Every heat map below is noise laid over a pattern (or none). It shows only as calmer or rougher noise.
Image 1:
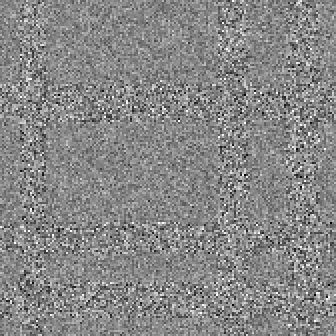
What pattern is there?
bands of rows crossing bands of columns
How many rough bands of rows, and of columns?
3 and 3
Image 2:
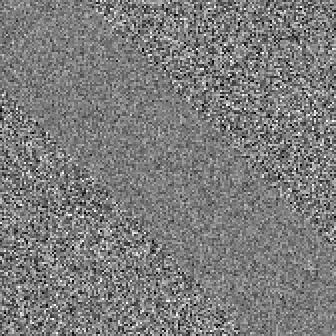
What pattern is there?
a diagonal band
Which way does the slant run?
top left to bottom right
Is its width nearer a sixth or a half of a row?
a half
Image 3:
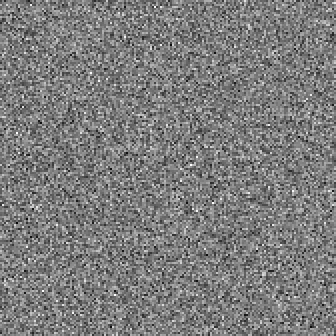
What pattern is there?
only noise
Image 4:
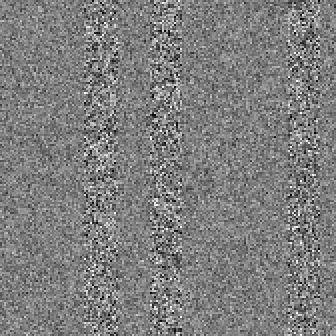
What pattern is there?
bands of columns
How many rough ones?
3
